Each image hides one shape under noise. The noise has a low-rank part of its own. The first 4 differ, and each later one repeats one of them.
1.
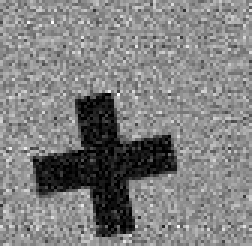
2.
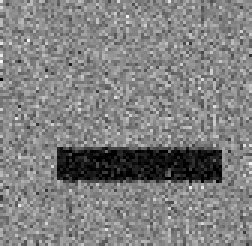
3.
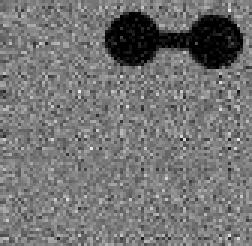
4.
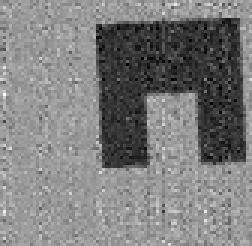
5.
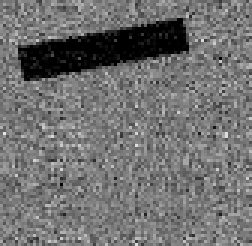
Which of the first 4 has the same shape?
2
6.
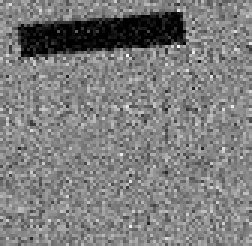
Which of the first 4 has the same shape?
2
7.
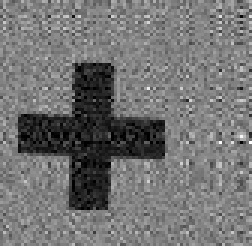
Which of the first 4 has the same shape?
1
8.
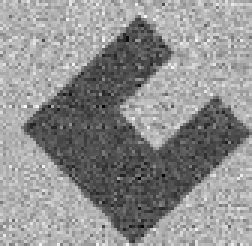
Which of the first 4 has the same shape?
4
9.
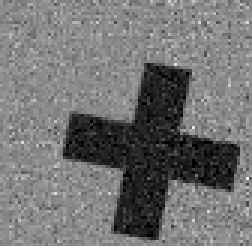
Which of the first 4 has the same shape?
1
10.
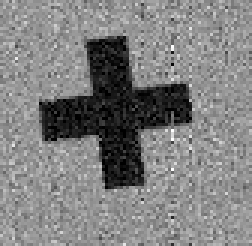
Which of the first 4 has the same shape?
1
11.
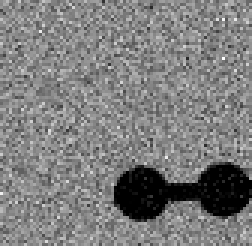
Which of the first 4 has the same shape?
3
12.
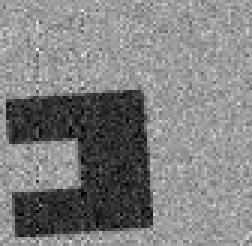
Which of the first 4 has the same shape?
4
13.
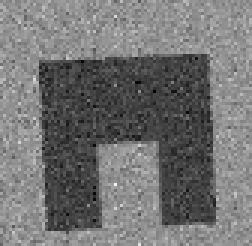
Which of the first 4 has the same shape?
4
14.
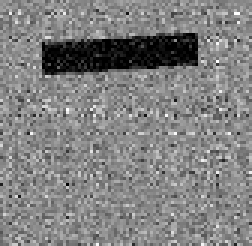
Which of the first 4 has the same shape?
2
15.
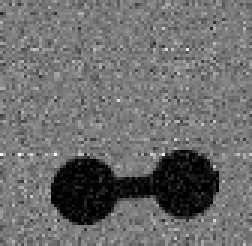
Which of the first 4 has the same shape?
3
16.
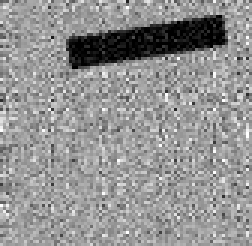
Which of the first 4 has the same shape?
2
